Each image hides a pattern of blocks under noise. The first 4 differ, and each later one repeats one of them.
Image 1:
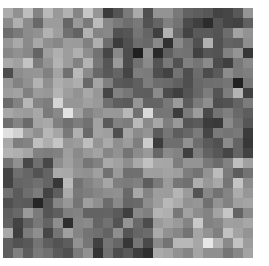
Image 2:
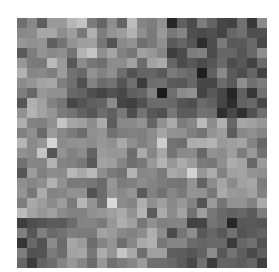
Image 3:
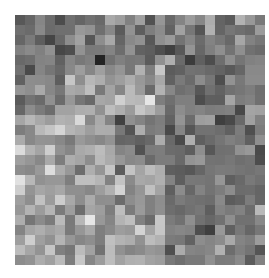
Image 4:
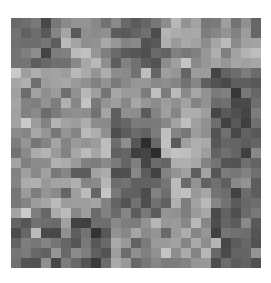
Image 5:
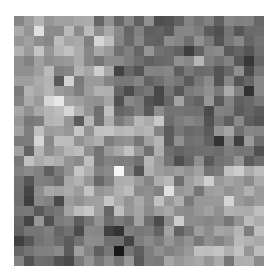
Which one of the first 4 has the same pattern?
1
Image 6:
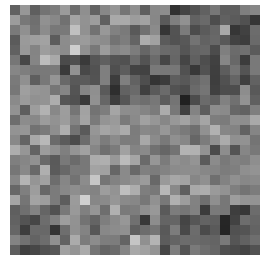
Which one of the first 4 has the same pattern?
2
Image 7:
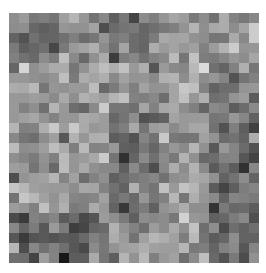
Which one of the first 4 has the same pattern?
4
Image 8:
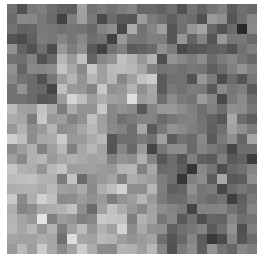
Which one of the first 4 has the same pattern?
3
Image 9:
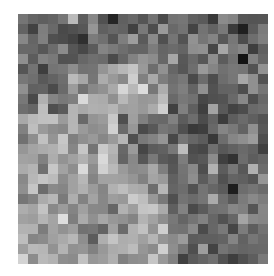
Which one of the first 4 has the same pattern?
3
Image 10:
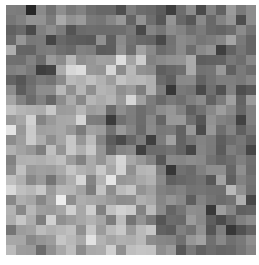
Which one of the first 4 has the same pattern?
3
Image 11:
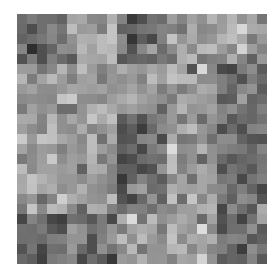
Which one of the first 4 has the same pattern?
4
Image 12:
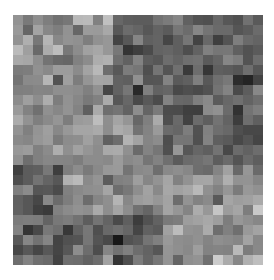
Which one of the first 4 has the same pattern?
1
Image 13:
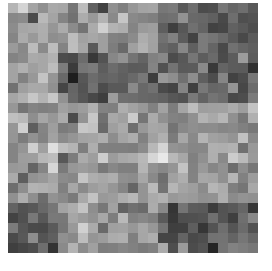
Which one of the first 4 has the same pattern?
2
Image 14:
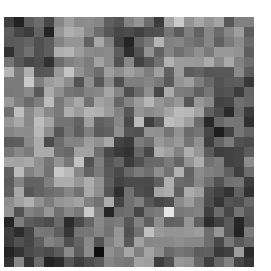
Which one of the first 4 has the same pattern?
4
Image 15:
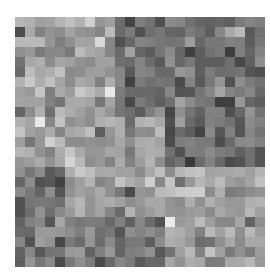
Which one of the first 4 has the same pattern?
1
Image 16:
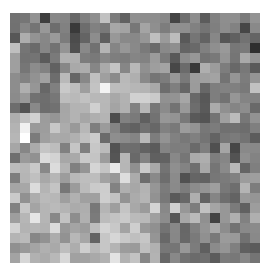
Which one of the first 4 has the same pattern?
3
